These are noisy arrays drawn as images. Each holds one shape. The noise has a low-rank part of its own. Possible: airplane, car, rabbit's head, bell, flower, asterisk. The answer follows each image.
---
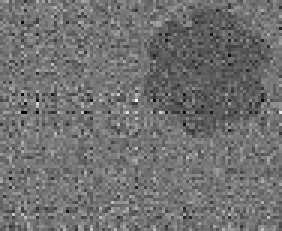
flower
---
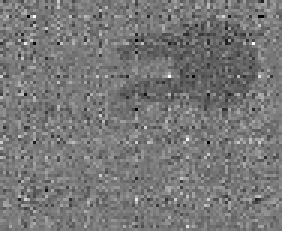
rabbit's head
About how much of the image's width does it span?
half
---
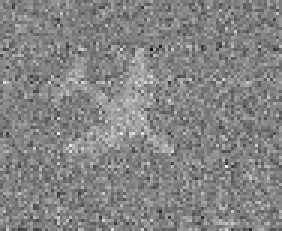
airplane
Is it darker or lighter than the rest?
lighter
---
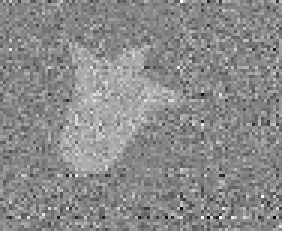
bell
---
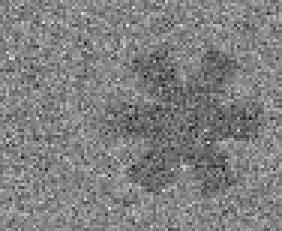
asterisk
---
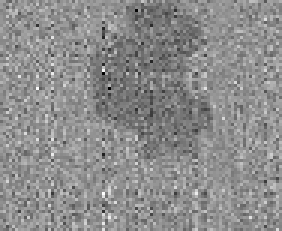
car
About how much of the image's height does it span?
two thirds
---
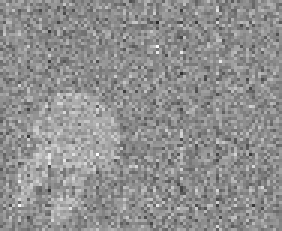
rabbit's head
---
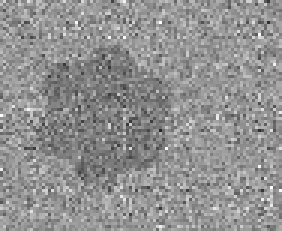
flower
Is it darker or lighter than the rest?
darker
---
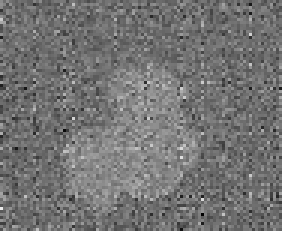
car
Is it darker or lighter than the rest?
lighter
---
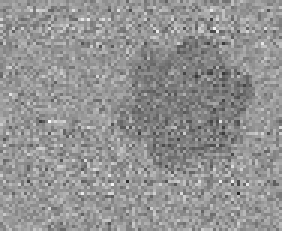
flower
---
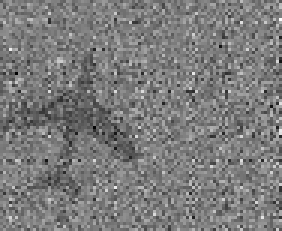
airplane
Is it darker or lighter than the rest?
darker
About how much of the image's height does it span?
two thirds
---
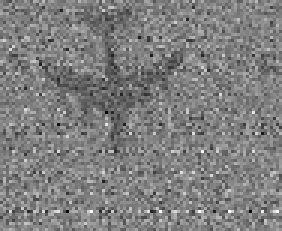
airplane
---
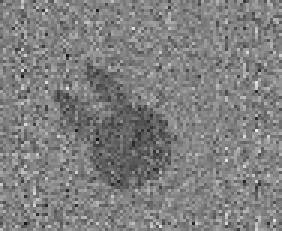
rabbit's head
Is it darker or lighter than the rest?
darker
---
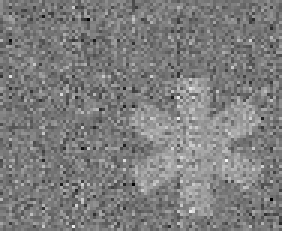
asterisk
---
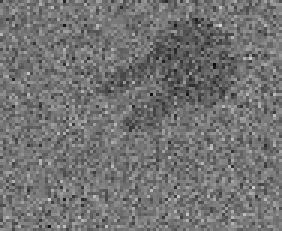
rabbit's head
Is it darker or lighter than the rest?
darker
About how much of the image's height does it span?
half
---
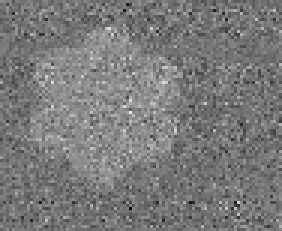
flower
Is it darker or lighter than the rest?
lighter
